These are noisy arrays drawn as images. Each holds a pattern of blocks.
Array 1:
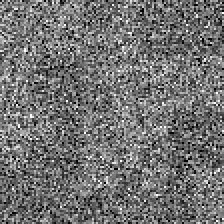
no symmetry
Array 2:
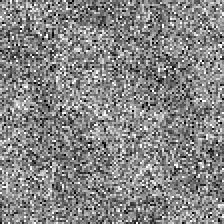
the same after a half turn
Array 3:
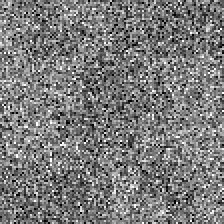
the same after a half turn
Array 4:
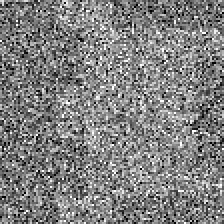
top and bottom mirror each other
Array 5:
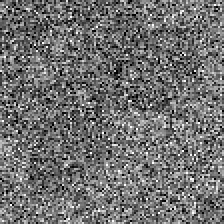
mirrored about the diagonal from the top left
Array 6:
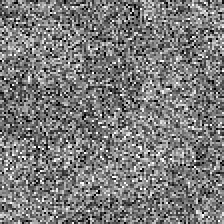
mirrored about the diagonal from the top left
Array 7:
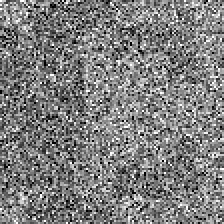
top and bottom mirror each other
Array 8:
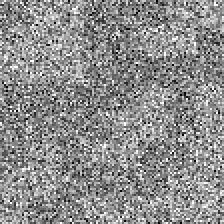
mirrored about the diagonal from the top left
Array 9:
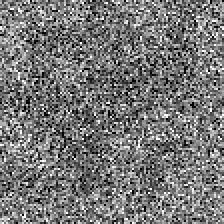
mirrored about the diagonal from the top left
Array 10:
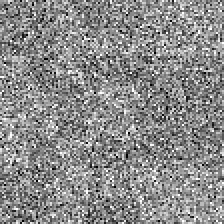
top and bottom mirror each other
